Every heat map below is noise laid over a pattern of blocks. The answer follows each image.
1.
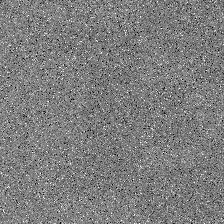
top and bottom mirror each other
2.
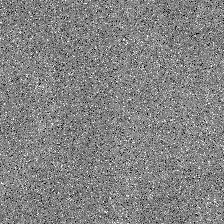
top and bottom mirror each other
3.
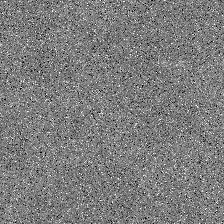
no symmetry
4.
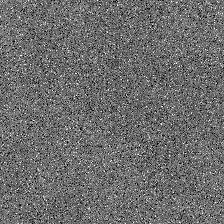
mirrored about the diagonal from the bottom left
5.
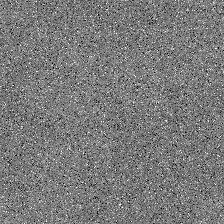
mirrored about the diagonal from the top left
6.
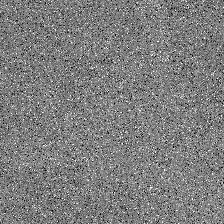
mirrored about the diagonal from the top left
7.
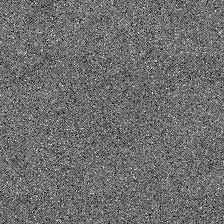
left and right mirror each other
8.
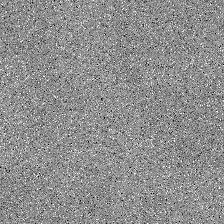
no symmetry
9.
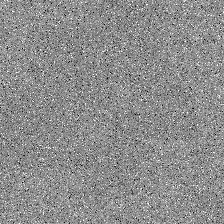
mirrored about the diagonal from the top left
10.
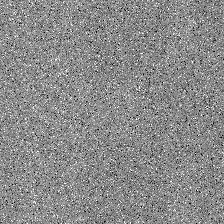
top and bottom mirror each other
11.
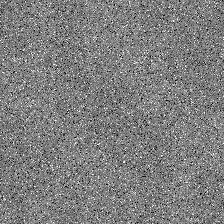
the same after a half turn
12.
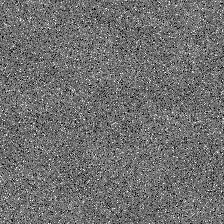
the same after a half turn
